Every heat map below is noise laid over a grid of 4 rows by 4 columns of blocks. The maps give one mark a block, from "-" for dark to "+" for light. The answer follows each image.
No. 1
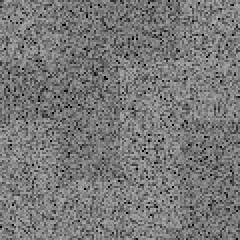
+ - - +
- - + +
+ - + -
+ + + -
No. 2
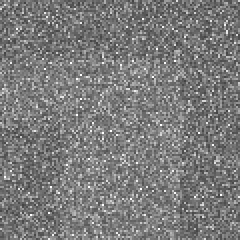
- - - -
+ + + -
- + + -
- + + -
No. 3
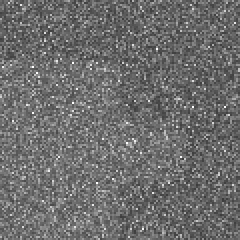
- - - -
+ + - -
+ + + -
+ + - -
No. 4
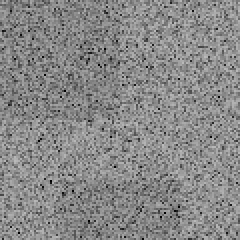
- - + +
- - + +
+ + + +
+ - - +
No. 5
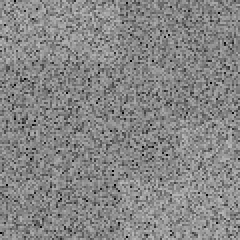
+ + - -
- - - -
- - - +
- - + +
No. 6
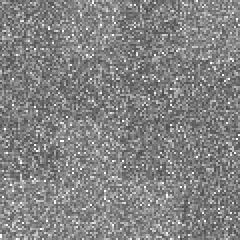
- + - +
- - - -
- + - -
+ + + -
